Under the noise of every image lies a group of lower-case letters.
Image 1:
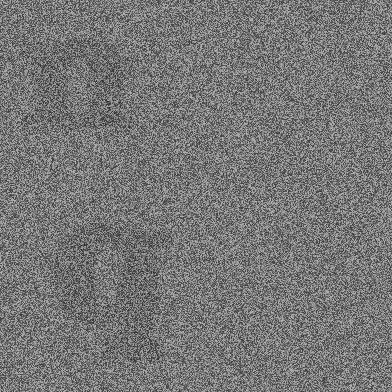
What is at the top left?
n
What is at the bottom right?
nothing
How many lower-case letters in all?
2
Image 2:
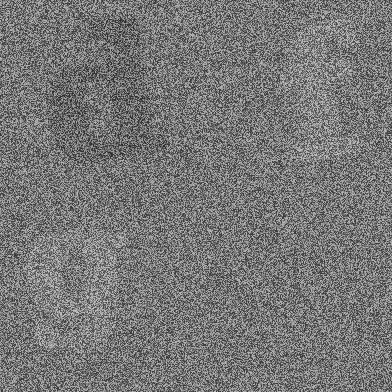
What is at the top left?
d
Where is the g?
bottom left
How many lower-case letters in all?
3
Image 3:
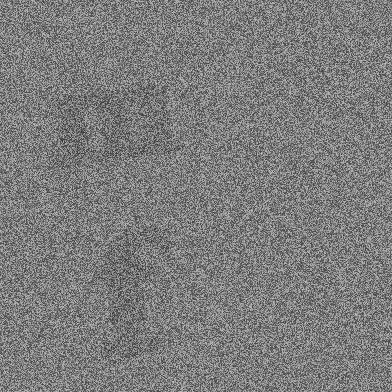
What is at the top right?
nothing
